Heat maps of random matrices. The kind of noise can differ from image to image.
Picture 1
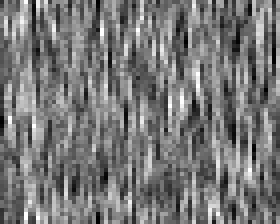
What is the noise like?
streaked along the columns
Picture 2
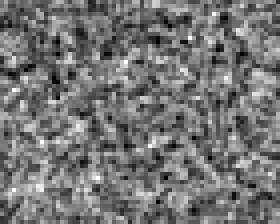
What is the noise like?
blotchy
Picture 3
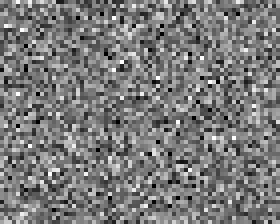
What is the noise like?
independent entries
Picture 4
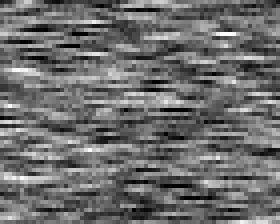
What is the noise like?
streaked along the rows
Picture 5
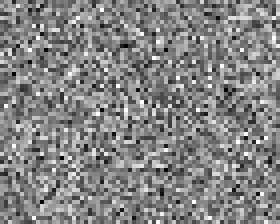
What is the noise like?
independent entries
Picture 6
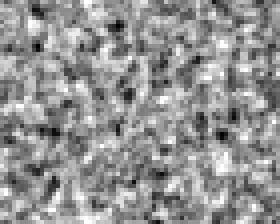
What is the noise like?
blotchy
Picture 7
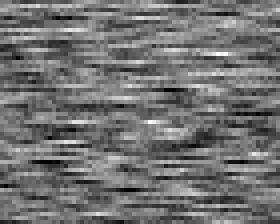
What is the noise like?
streaked along the rows
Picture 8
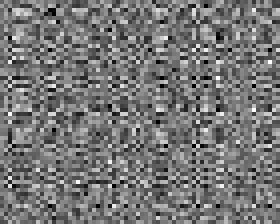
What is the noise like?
low rank plus noise
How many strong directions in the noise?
one
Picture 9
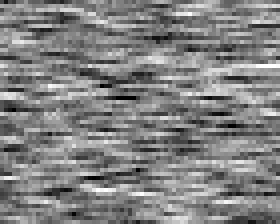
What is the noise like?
streaked along the rows
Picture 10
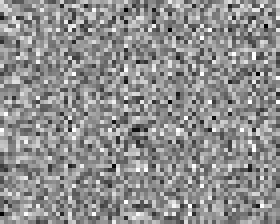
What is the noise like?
low rank plus noise
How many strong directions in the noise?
five to eight
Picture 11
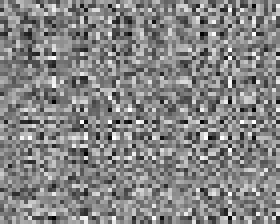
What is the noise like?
low rank plus noise
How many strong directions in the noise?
two
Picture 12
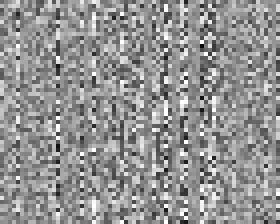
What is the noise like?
columns of uneven size
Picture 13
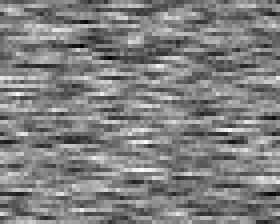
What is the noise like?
streaked along the rows
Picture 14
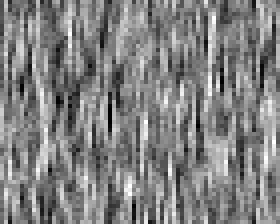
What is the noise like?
streaked along the columns
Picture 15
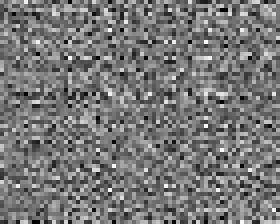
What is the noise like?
low rank plus noise
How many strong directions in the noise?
three or four
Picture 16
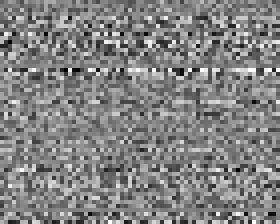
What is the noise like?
rows of uneven size
